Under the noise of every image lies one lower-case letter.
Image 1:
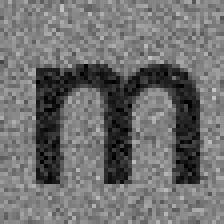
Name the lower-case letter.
m
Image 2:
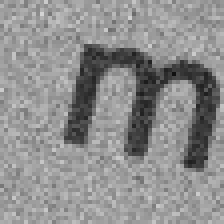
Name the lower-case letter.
m
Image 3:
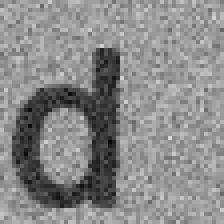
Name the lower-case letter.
d
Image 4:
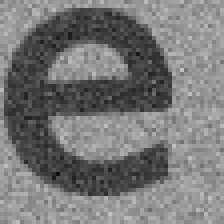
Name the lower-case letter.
e
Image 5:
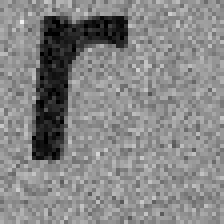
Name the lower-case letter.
r
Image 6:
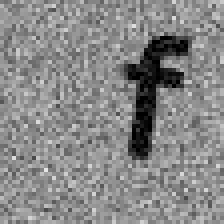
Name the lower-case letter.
f
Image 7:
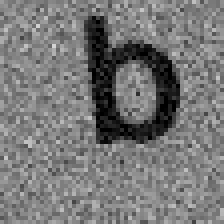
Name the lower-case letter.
b
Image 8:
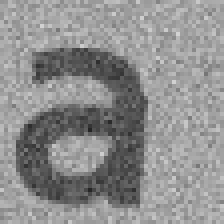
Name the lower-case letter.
a
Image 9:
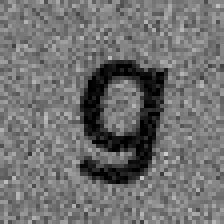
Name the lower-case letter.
g
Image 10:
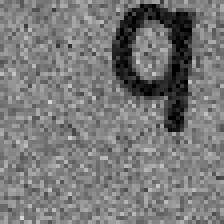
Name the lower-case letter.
q
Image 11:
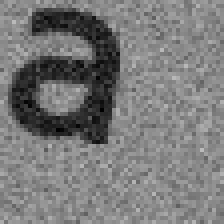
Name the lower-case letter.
a
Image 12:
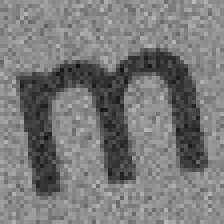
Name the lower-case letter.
m
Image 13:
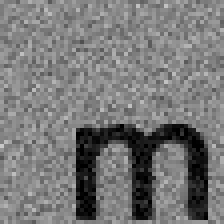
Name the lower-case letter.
m
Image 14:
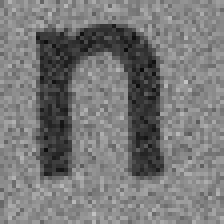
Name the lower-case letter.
n
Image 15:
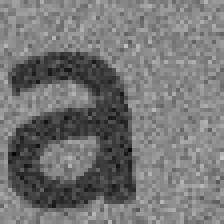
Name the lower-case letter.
a
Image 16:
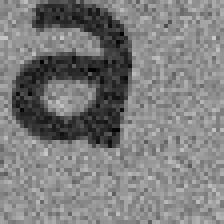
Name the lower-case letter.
a
